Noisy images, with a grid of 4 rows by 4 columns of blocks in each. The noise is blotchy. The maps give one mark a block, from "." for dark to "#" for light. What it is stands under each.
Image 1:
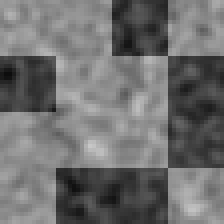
# # . #
. # # .
# # # .
# . . #
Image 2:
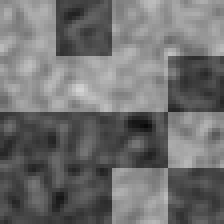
# . # #
# # # .
. . . #
. . # .
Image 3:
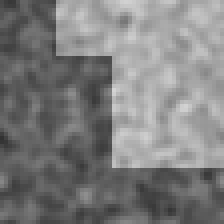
. # # #
. . # #
. . # #
. . . .
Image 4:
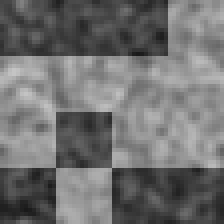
. . . #
# # # #
# . # #
. # . .
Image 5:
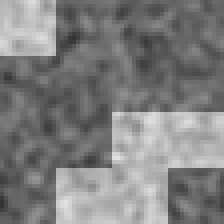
# . . .
. . . .
. . # #
. # # .
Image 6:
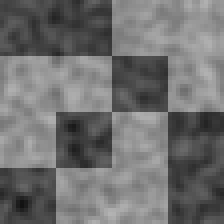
. . # #
# # . #
# . # .
. # # .
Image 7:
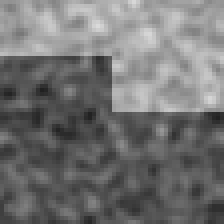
# # # #
. . # #
. . . .
. . . .
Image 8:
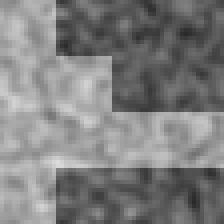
# . . .
# # . .
# # # #
# . . .
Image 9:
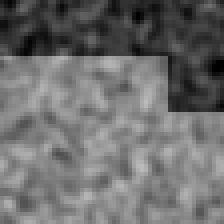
. . . .
# # # .
# # # #
# # # #
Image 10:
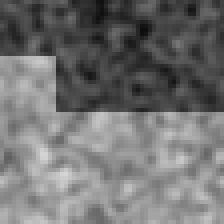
. . . .
# . . .
# # # #
# # # #
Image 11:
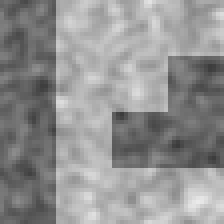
. # # #
. # # .
. # . .
. # # #
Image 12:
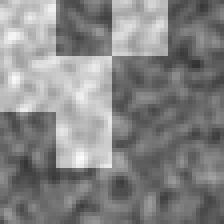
# . # .
# # . .
. # . .
. . . .
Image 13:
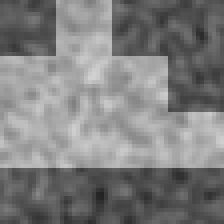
. # . .
# # # .
# # # #
. . . .
